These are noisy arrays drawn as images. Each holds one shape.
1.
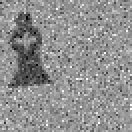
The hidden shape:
chess bishop
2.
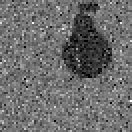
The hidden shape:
pear
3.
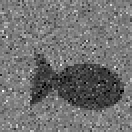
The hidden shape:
fish
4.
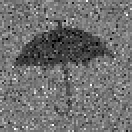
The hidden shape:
umbrella
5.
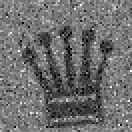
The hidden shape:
chess queen
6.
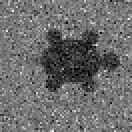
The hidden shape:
turtle
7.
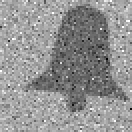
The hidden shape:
bell
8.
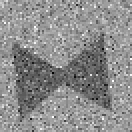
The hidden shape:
bow tie
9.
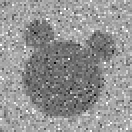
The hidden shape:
bear's head
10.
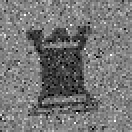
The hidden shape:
chess rook
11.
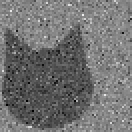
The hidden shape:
cat's head
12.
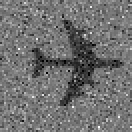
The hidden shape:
airplane
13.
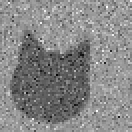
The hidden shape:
cat's head
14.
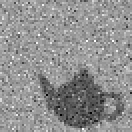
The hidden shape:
teapot
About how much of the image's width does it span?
two thirds
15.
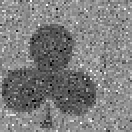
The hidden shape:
club
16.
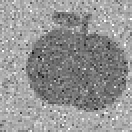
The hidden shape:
apple
